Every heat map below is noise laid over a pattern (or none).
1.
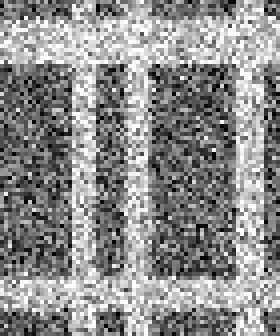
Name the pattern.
bands of rows crossing bands of columns
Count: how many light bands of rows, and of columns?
2 and 3
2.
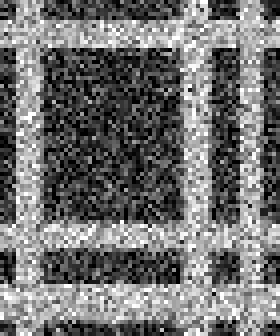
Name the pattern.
bands of rows crossing bands of columns
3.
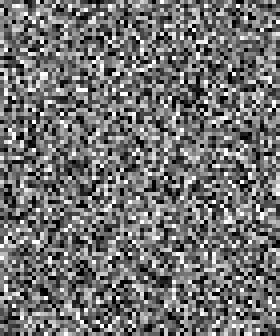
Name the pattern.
only noise
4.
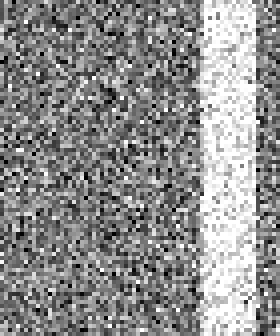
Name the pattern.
one band of columns
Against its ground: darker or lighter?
lighter
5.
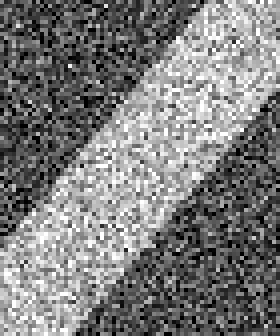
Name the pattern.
a diagonal band
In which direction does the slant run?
bottom left to top right
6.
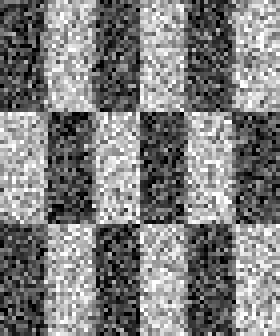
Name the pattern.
a checkerboard
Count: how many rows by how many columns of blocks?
3 by 6
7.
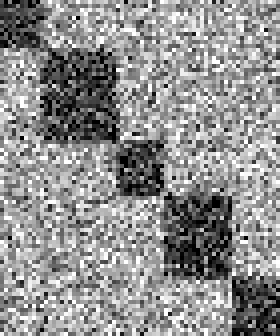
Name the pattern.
blocks along the diagonal
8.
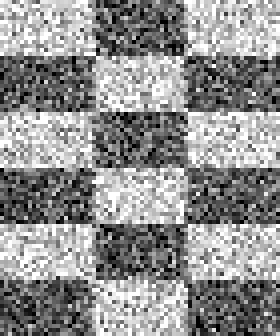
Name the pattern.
a checkerboard
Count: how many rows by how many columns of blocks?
6 by 3
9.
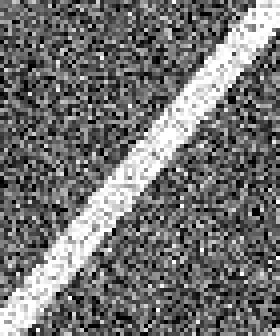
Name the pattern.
a diagonal band
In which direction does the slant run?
bottom left to top right
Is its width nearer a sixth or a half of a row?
a sixth
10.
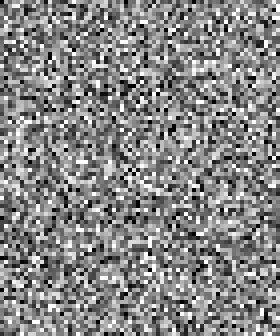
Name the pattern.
only noise
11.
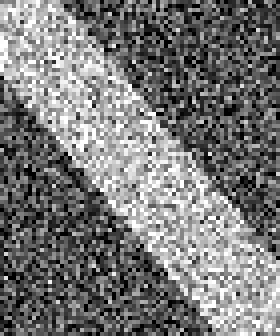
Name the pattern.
a diagonal band
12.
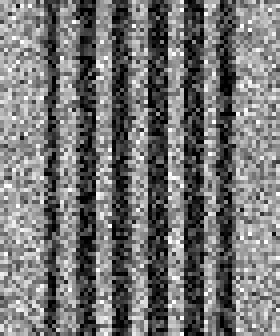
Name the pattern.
bands of columns
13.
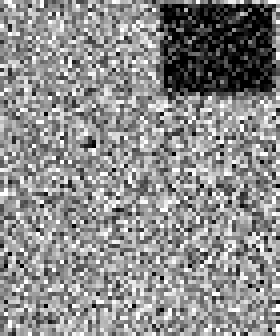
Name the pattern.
one block
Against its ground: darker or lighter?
darker
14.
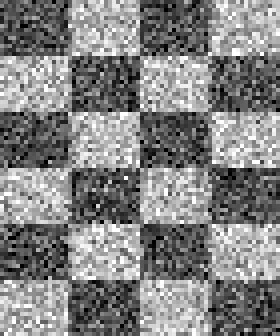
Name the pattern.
a checkerboard
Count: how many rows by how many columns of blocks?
6 by 4
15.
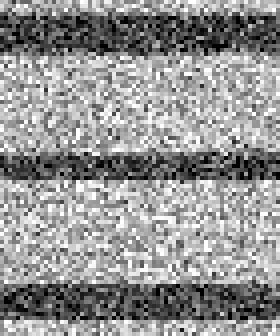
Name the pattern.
bands of rows
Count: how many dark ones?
3
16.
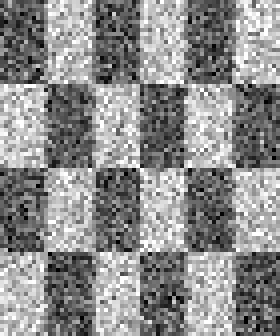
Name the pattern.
a checkerboard
